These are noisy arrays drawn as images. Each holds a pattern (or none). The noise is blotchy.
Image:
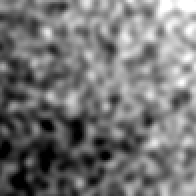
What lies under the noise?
a smooth slope
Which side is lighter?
top right
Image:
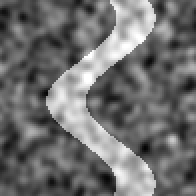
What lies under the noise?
a wavy band
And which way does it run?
top to bottom
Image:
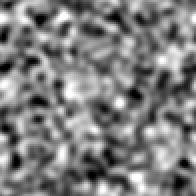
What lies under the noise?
only noise
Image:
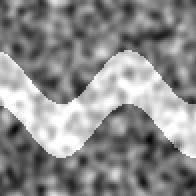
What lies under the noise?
a wavy band
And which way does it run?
left to right
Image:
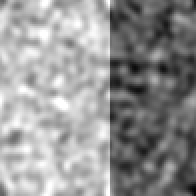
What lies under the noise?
a sharp edge
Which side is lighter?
left
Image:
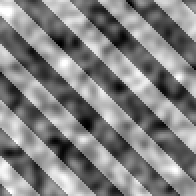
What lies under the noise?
diagonal stripes
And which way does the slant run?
top left to bottom right
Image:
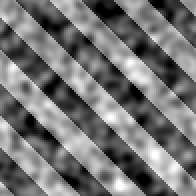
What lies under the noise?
diagonal stripes
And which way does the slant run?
top left to bottom right
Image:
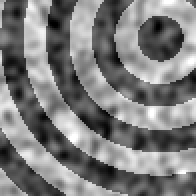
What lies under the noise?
rings round one point
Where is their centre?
top right
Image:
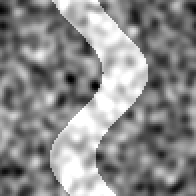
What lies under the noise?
a wavy band
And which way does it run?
top to bottom
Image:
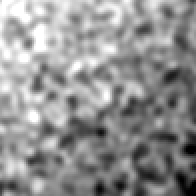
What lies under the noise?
a smooth slope
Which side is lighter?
top left
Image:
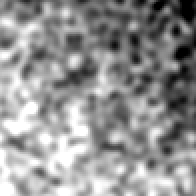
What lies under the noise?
a smooth slope
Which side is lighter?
bottom left
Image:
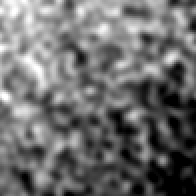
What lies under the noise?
a smooth slope
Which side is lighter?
top left
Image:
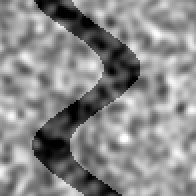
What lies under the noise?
a wavy band
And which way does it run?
top to bottom
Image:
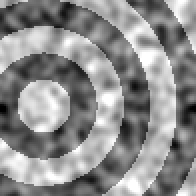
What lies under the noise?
rings round one point
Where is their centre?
middle left
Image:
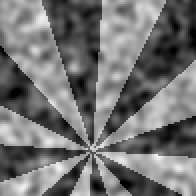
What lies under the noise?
spokes from one point
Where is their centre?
bottom middle
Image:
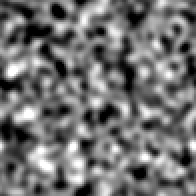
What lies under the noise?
only noise
